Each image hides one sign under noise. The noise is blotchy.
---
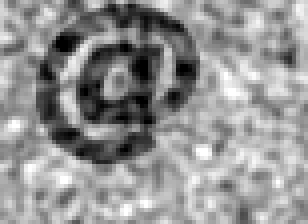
at sign
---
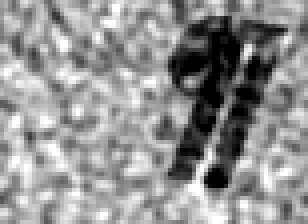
pilcrow
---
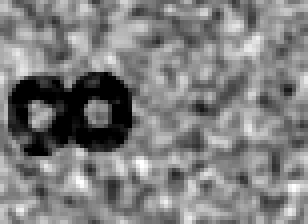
infinity sign
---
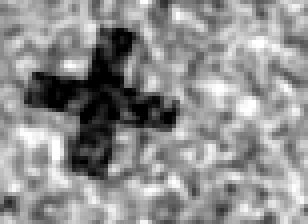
plus sign
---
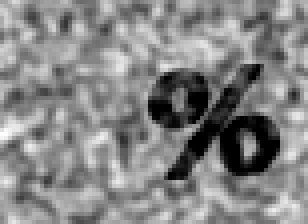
percent sign
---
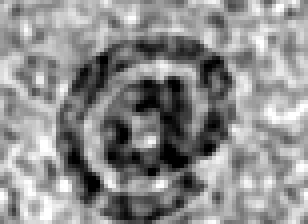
at sign
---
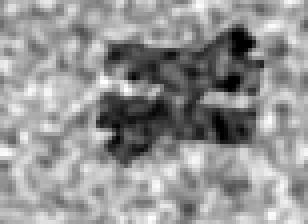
not-equal sign
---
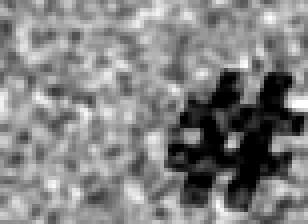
hash sign
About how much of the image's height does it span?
two thirds
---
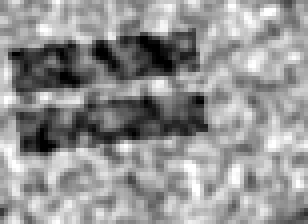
equals sign
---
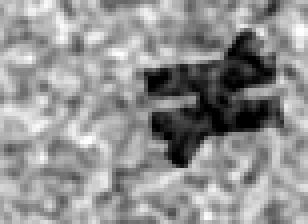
not-equal sign
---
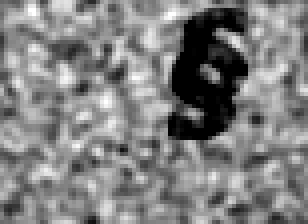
section sign
